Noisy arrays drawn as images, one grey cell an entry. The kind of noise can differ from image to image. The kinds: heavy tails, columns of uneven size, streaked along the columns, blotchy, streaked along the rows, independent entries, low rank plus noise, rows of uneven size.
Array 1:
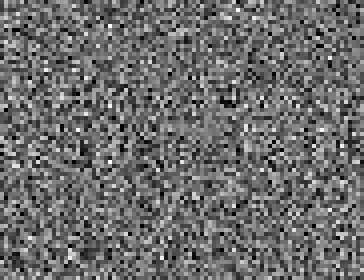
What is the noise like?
low rank plus noise
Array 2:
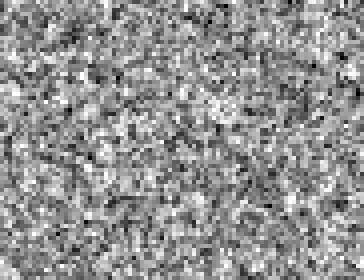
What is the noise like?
blotchy
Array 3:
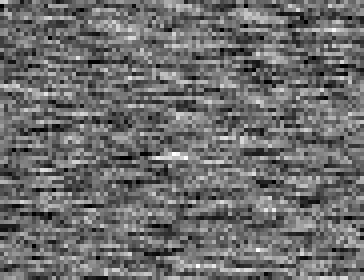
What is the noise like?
streaked along the rows
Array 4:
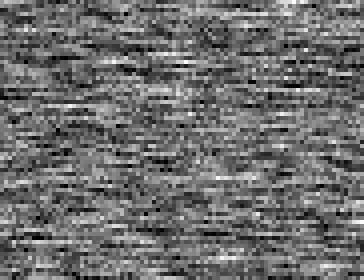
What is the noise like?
streaked along the rows
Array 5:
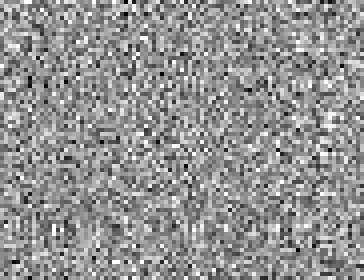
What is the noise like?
low rank plus noise
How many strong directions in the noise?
one
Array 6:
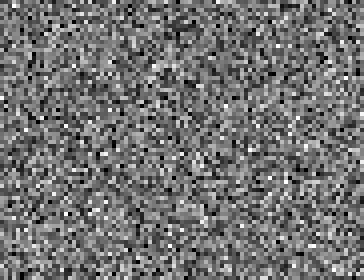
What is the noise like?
independent entries
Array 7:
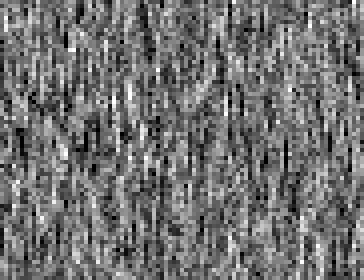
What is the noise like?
streaked along the columns
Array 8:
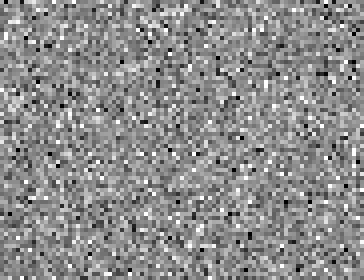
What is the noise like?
heavy tails
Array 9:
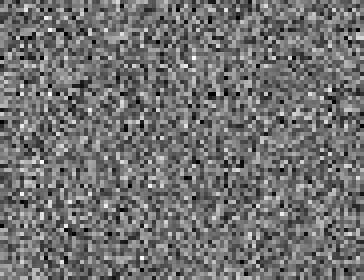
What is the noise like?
low rank plus noise
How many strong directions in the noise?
five to eight
